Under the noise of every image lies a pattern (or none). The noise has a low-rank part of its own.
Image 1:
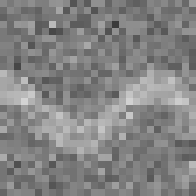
a wavy band
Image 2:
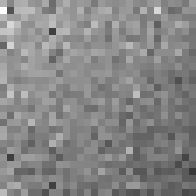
a smooth slope
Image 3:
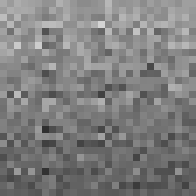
a smooth slope
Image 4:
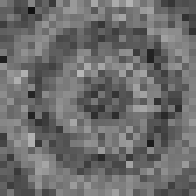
rings round one point
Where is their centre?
centre
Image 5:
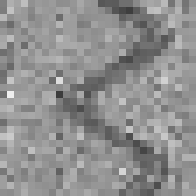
a wavy band
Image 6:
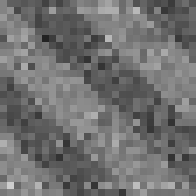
diagonal stripes
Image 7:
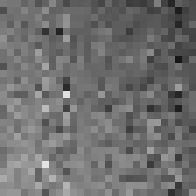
a smooth slope
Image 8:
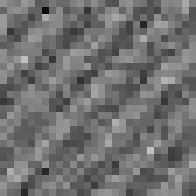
diagonal stripes
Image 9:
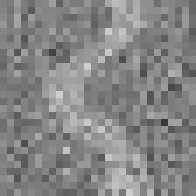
a wavy band
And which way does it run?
top to bottom
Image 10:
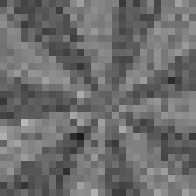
spokes from one point
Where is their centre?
centre
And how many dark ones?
7
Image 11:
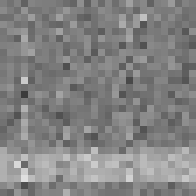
one horizontal stripe
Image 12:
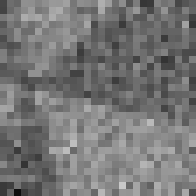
spokes from one point
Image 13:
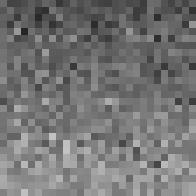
a smooth slope
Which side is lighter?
bottom
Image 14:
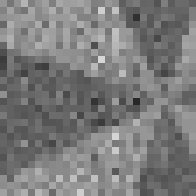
spokes from one point
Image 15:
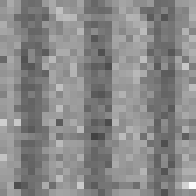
vertical stripes
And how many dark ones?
3
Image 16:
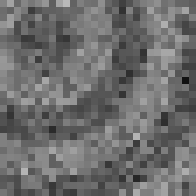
rings round one point
